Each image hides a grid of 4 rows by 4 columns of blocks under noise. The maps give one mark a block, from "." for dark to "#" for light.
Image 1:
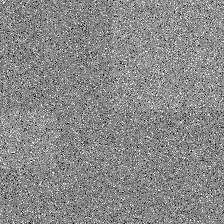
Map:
. . # #
. . # #
# . . .
. . . .
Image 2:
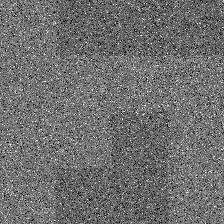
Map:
# . . .
# # # #
# # . #
# . . #
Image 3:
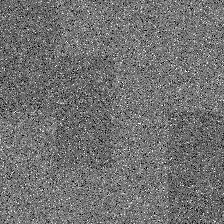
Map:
. # # #
. . # #
# . # .
# # # .
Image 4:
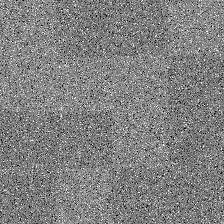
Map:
# . . #
# # # .
. . # .
. # . .
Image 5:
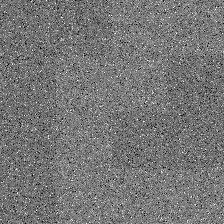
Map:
. . # #
. # # .
. # . .
. # # #
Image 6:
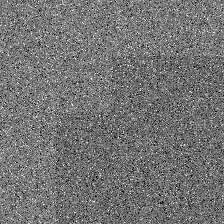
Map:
# # # #
# # . .
# . . .
# . . .
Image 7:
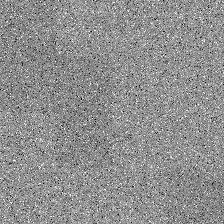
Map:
. # # #
. . # #
# . # #
# # # .
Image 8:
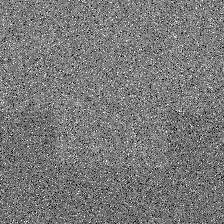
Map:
# # # #
# # # #
. # # .
. . . .
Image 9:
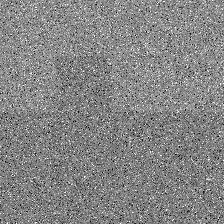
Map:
# # # #
# . # #
. . . .
. . . .
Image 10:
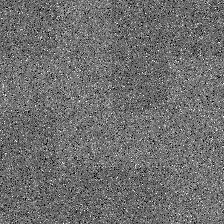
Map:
. # . .
# # . #
. # # #
. . . #
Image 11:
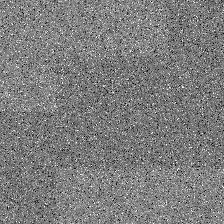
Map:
# # # .
# . . .
. . . .
. # # #
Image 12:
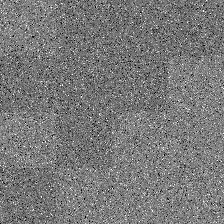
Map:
# . . .
. . . #
# . # #
. # # #
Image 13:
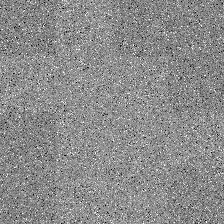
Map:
. # . .
# # # .
. # # #
. # # .
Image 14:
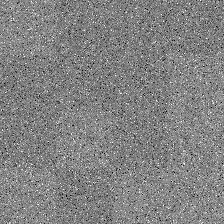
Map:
# . . .
. . . #
. # . #
# . # #
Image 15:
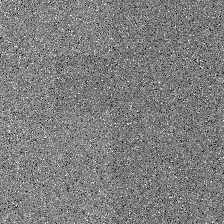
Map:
# # . .
# . . .
# # . .
# # . .
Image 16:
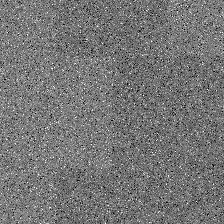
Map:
# . . #
# # . .
# # . .
# . . .
